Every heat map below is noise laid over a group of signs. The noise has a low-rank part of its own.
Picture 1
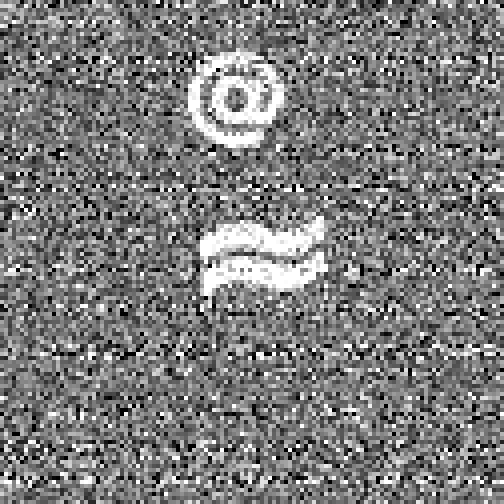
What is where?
top middle: at sign; centre: approximately sign
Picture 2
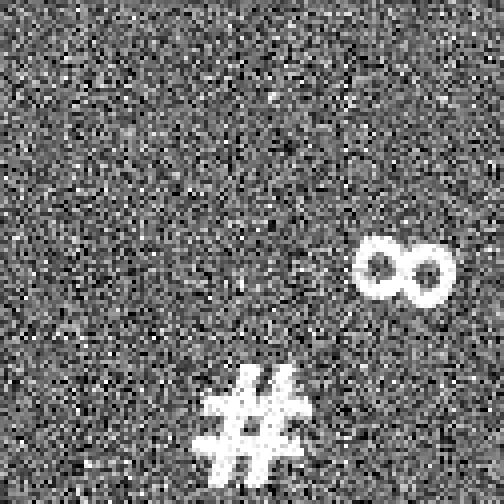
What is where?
middle right: infinity sign; bottom middle: hash sign
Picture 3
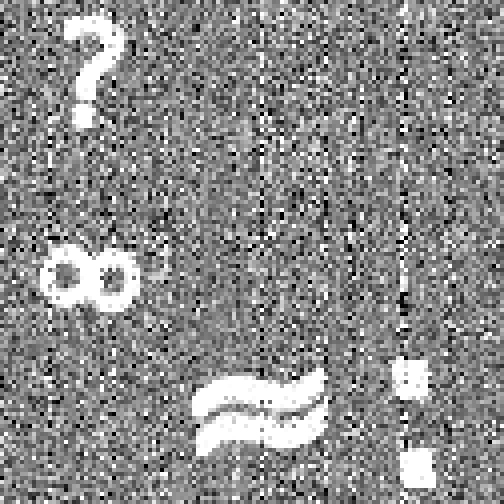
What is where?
top left: question mark; middle left: infinity sign; bottom middle: approximately sign; bottom right: colon
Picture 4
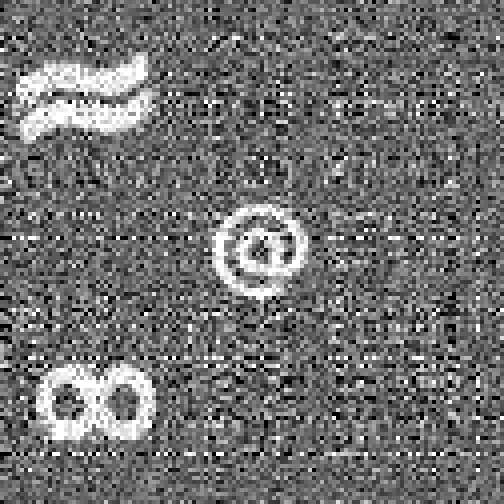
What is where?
top left: approximately sign; centre: at sign; bottom left: infinity sign
